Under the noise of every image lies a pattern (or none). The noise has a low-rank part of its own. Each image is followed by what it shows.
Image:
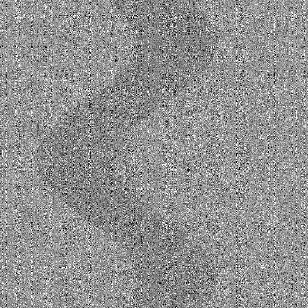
a wavy band
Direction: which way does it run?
top to bottom
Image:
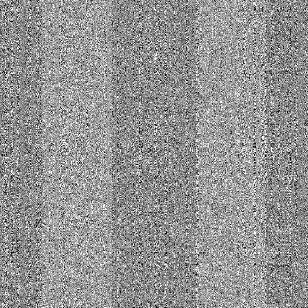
vertical stripes
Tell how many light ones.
2
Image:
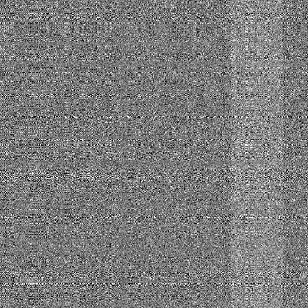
one vertical stripe
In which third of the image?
right
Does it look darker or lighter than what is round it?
lighter
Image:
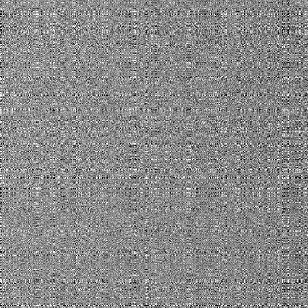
a smooth slope
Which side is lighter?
left
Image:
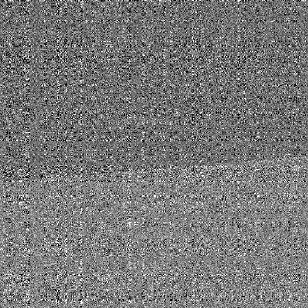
a sharp edge
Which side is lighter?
bottom
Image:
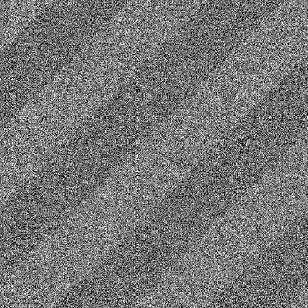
diagonal stripes
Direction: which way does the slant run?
bottom left to top right
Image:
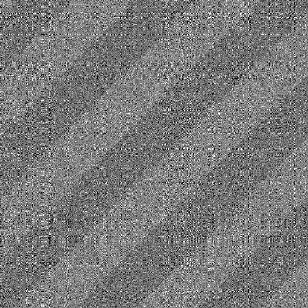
diagonal stripes
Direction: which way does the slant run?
bottom left to top right
